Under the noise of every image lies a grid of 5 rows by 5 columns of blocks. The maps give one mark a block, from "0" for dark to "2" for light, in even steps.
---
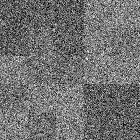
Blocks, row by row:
0 0 0 2 2
0 1 0 2 1
2 1 1 2 2
1 2 2 0 0
2 1 2 0 0
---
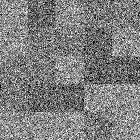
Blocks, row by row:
2 0 2 1 1
2 1 1 0 2
1 1 2 0 0
1 0 0 2 2
2 2 2 1 2
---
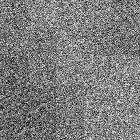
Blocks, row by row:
1 2 2 2 1
1 1 2 1 1
0 1 2 2 2
0 0 1 2 2
0 0 1 2 2
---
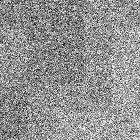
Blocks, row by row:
0 0 0 1 1
1 0 0 1 2
1 0 0 1 2
0 1 1 1 2
0 1 2 2 2
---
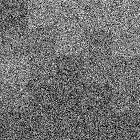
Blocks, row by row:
0 2 2 2 2
1 1 2 1 2
2 1 0 1 1
1 0 0 0 1
0 0 0 0 0
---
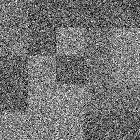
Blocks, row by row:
1 0 0 0 0
1 0 2 1 2
0 2 0 1 2
0 2 2 1 1
2 2 2 0 0
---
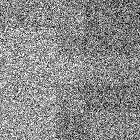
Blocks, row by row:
1 1 1 0 0
2 2 1 0 0
2 2 2 1 1
2 2 1 0 0
2 2 0 1 1
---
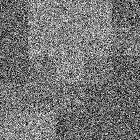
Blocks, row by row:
0 2 2 2 0
0 2 2 2 1
0 1 2 1 0
1 1 1 0 0
2 2 0 0 0
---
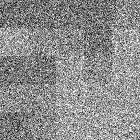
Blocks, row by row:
0 0 0 0 1
2 1 1 0 2
0 0 2 1 2
1 1 2 2 2
0 1 2 2 2
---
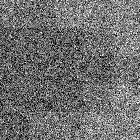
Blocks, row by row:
1 1 2 2 2
0 0 0 1 2
0 0 0 0 1
0 0 0 1 2
0 1 1 2 2
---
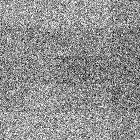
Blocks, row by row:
2 2 2 2 1
1 1 1 1 0
1 1 0 0 0
1 2 1 1 0
2 2 2 2 1
